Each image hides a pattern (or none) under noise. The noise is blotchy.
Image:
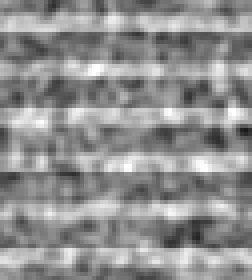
horizontal stripes
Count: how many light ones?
6
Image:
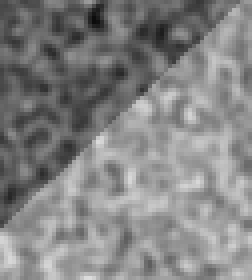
a sharp edge
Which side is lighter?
bottom right
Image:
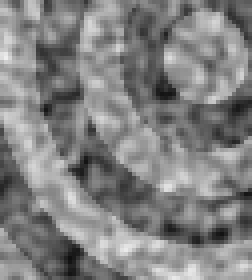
rings round one point
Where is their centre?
top right
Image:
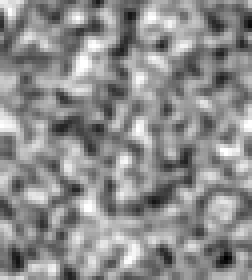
only noise
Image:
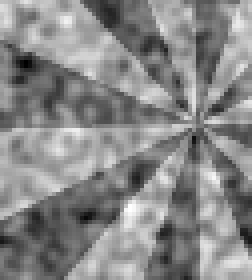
spokes from one point
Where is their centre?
middle right
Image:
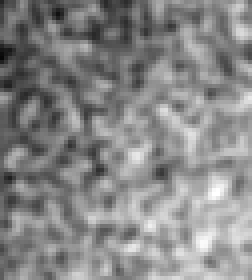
a smooth slope
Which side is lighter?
bottom right
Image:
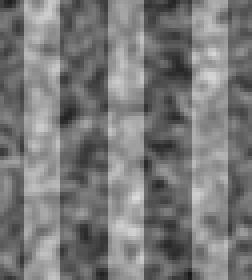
vertical stripes
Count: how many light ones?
3
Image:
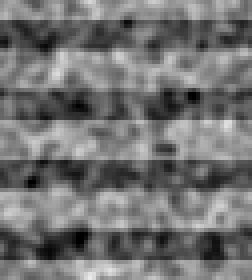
horizontal stripes
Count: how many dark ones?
4
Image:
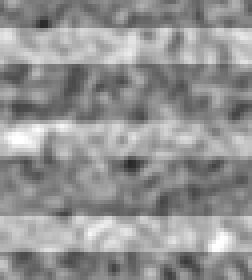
horizontal stripes
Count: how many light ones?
3
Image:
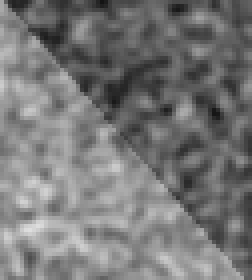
a sharp edge
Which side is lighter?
bottom left
